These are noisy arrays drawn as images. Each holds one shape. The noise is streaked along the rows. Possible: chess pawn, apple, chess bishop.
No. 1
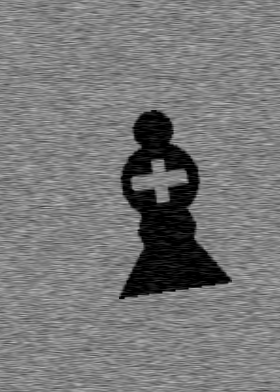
chess bishop
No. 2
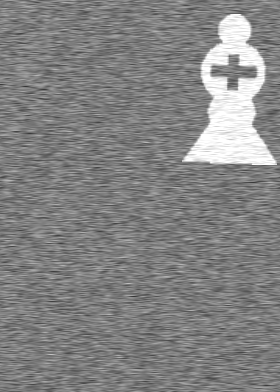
chess bishop
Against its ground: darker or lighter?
lighter
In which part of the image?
top right
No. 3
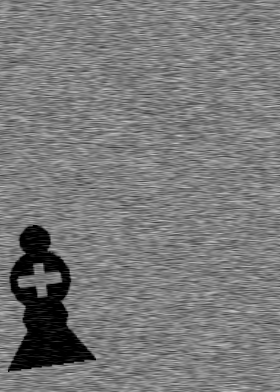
chess bishop
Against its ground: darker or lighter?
darker
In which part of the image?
bottom left
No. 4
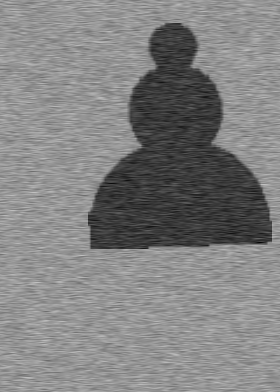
chess pawn
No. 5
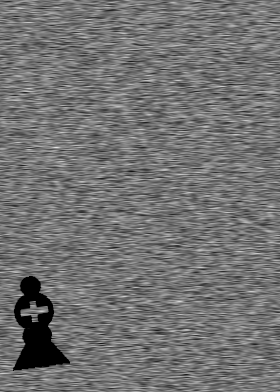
chess bishop
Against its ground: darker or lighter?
darker
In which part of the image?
bottom left
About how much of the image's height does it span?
a quarter
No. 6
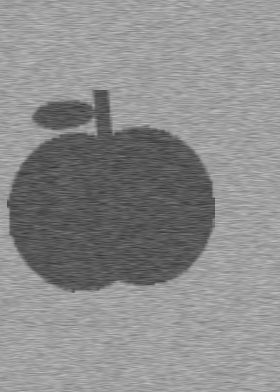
apple
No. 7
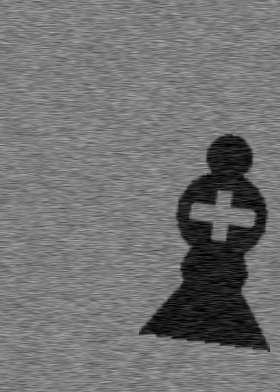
chess bishop
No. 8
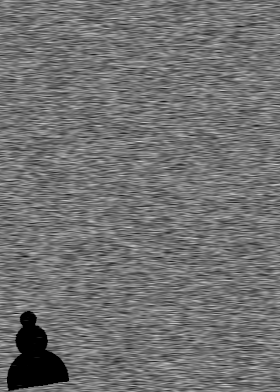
chess pawn
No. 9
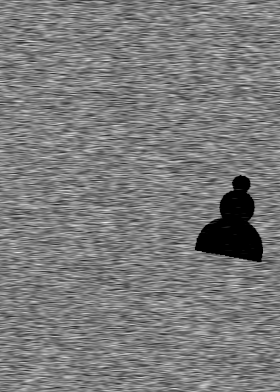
chess pawn
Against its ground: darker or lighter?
darker
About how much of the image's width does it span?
a quarter
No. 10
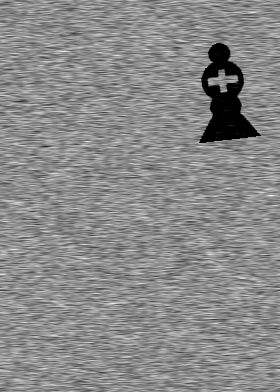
chess bishop
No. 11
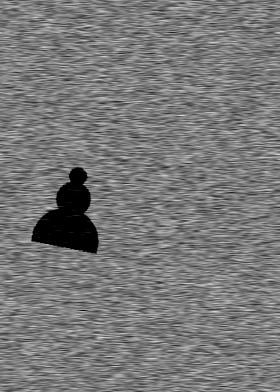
chess pawn
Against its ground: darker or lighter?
darker
